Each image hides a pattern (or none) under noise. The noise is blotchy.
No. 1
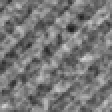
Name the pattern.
diagonal stripes
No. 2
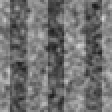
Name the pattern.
vertical stripes
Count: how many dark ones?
3
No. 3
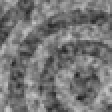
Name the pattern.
rings round one point
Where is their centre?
bottom right
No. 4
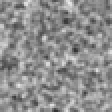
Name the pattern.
only noise
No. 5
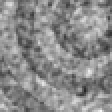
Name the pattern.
rings round one point
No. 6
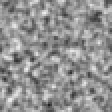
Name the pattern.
only noise
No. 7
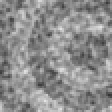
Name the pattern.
rings round one point
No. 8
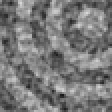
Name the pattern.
rings round one point
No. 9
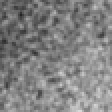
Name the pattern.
a smooth slope
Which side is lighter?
bottom right
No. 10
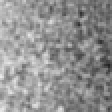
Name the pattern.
a smooth slope
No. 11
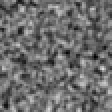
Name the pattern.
only noise
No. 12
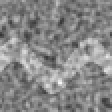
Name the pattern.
a wavy band
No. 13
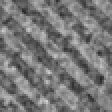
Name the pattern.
diagonal stripes
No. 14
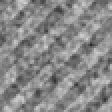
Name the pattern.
diagonal stripes
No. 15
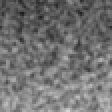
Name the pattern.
a smooth slope
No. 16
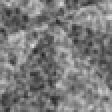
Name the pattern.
spokes from one point
